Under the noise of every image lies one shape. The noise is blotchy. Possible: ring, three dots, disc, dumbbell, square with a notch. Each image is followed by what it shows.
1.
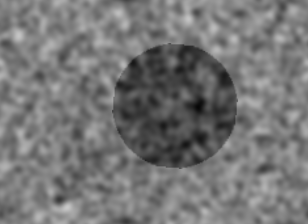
disc
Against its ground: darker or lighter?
darker
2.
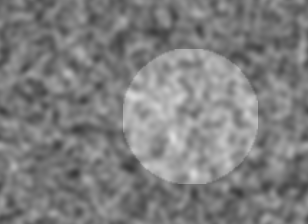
disc
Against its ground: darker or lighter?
lighter
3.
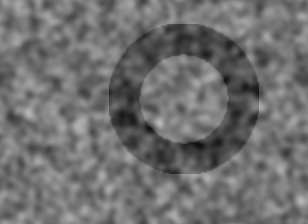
ring
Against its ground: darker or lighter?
darker
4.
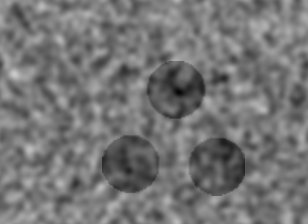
three dots
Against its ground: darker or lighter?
darker
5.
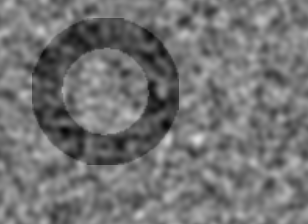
ring
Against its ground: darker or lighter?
darker
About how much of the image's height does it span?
two thirds
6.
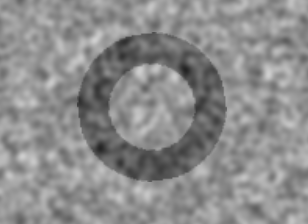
ring
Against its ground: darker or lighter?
darker
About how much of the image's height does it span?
two thirds
